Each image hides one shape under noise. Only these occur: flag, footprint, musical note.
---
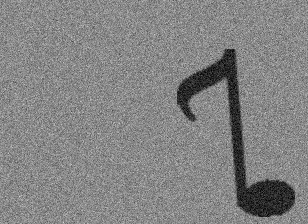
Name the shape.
musical note
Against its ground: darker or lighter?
darker
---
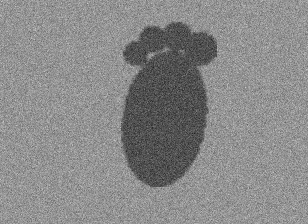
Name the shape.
footprint
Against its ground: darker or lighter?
darker
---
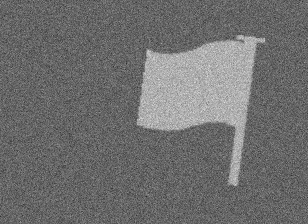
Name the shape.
flag
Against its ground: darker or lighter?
lighter
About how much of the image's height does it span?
two thirds
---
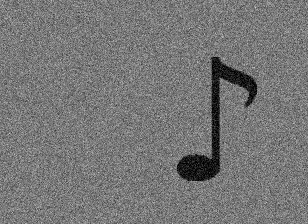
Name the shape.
musical note
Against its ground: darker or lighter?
darker
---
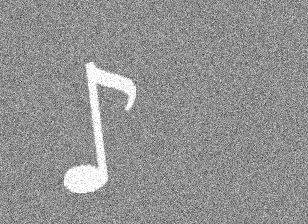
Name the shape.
musical note
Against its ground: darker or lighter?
lighter
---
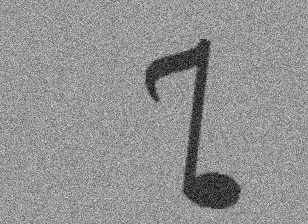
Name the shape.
musical note
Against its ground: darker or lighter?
darker
